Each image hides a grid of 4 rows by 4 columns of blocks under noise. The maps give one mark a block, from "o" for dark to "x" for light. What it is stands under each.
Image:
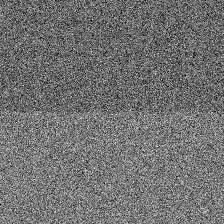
oooo
oooo
xxxx
xxxx
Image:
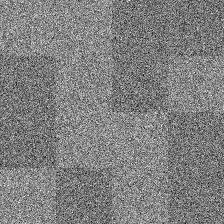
xxoo
oxox
oxxo
xoxo
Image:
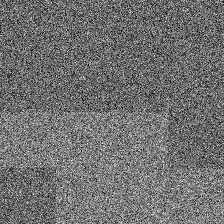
oooo
oooo
xxxo
oxxx
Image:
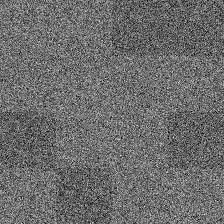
xxoo
xxxx
oxxo
xoxx
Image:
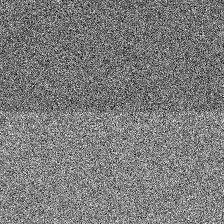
oooo
oooo
xxxx
xxxx
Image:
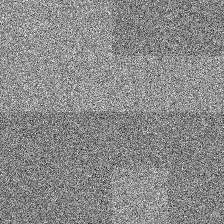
xxoo
xxxx
oooo
ooxo
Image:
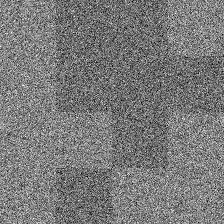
xoox
xooo
xxox
xoxx
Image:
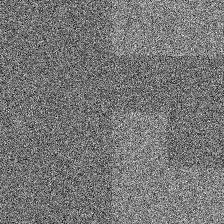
ooxx
oooo
ooxo
ooxx
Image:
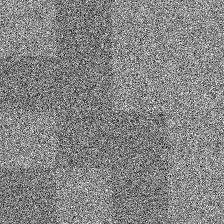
xoxx
ooxx
xoox
oxox
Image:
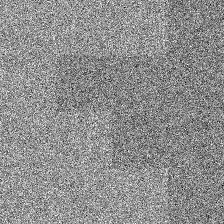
xxxo
xooo
xxoo
xxxo
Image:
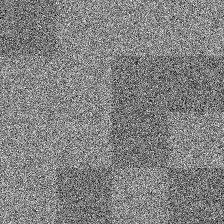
oxxx
xxoo
xxox
xoxo
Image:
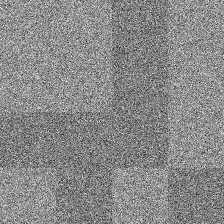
xxox
xxox
ooox
xoxo
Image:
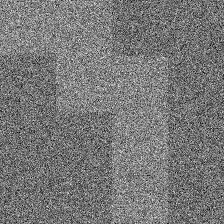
xxoo
oxxo
ooxo
ooxo
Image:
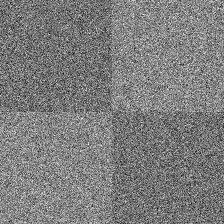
ooxx
ooxx
xxoo
xxoo
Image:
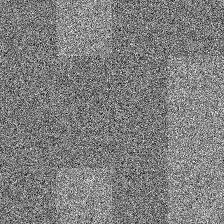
oxoo
ooox
ooox
oxox
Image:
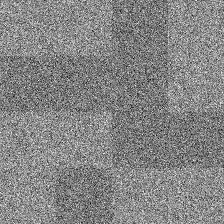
xxox
ooox
xxoo
xoxx
